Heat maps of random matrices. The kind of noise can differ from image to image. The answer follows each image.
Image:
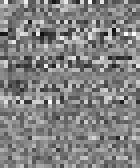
rows of uneven size
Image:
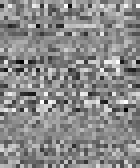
rows of uneven size
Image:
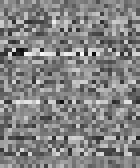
rows of uneven size
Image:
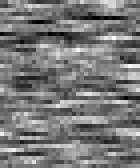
streaked along the rows
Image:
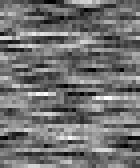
streaked along the rows
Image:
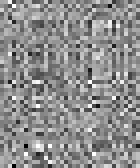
low rank plus noise
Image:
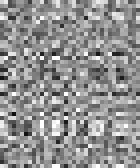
low rank plus noise
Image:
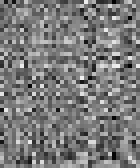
low rank plus noise
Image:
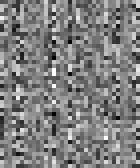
columns of uneven size
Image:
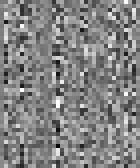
columns of uneven size
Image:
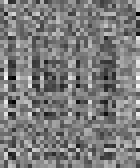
low rank plus noise
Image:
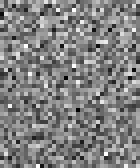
independent entries
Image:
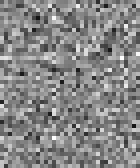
low rank plus noise
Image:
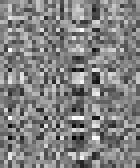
low rank plus noise
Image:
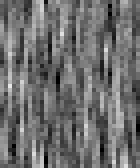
streaked along the columns
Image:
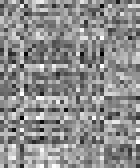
low rank plus noise
